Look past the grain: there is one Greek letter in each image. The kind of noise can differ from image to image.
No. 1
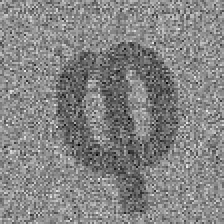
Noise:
low rank plus noise
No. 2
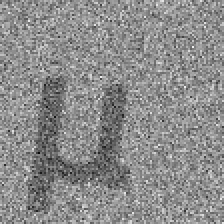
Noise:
independent entries
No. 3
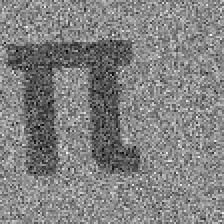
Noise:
independent entries
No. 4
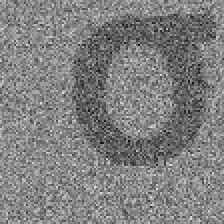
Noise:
low rank plus noise
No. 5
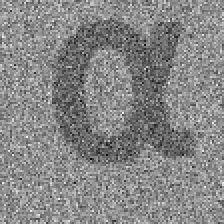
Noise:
independent entries
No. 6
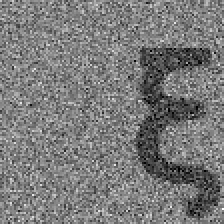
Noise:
independent entries
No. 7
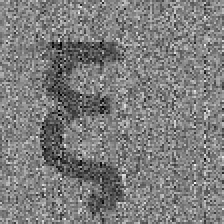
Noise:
columns of uneven size
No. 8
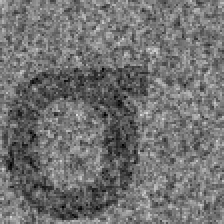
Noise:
blotchy
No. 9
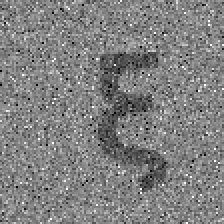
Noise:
heavy tails
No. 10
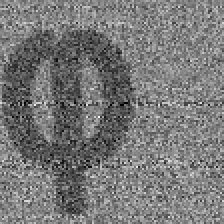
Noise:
rows of uneven size
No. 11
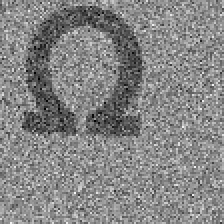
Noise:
independent entries
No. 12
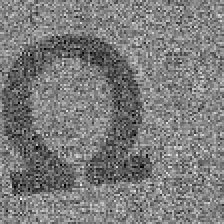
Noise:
low rank plus noise
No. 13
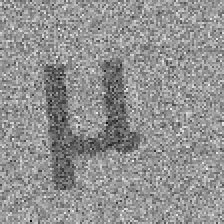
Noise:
independent entries
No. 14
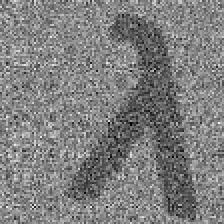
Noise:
low rank plus noise
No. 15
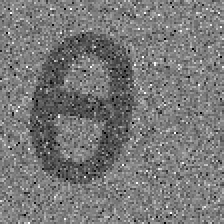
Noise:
heavy tails
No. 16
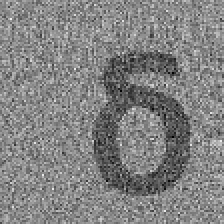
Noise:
low rank plus noise
